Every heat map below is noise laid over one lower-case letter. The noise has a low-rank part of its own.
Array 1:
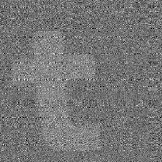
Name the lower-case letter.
t
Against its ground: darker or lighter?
lighter
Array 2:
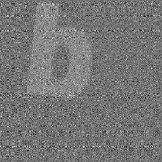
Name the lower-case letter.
b
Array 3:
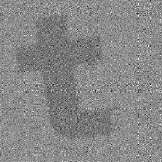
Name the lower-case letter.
t
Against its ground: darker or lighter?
darker
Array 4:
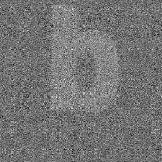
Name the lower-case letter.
b
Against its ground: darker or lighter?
lighter
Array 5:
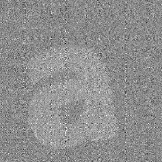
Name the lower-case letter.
a
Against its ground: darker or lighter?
lighter
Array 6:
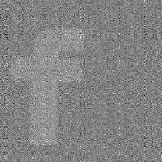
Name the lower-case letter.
f
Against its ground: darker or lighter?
lighter
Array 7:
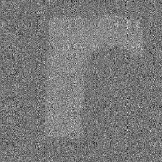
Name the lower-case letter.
r
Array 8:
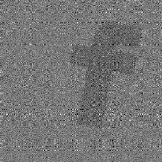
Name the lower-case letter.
f
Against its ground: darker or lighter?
darker
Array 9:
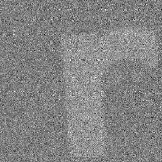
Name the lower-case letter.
r
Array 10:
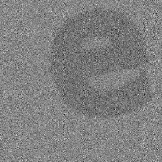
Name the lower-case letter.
e
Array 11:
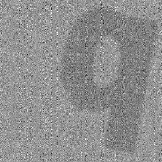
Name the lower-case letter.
q
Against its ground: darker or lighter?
darker
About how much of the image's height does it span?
nearly all
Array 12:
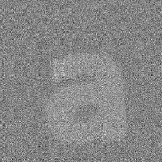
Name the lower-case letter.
a
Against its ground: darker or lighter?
lighter
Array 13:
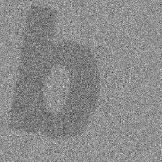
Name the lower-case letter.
b
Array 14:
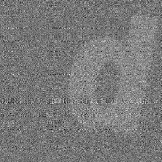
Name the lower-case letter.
d
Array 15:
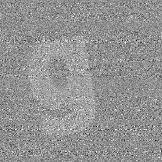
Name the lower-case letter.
g
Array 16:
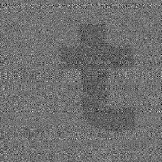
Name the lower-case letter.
t
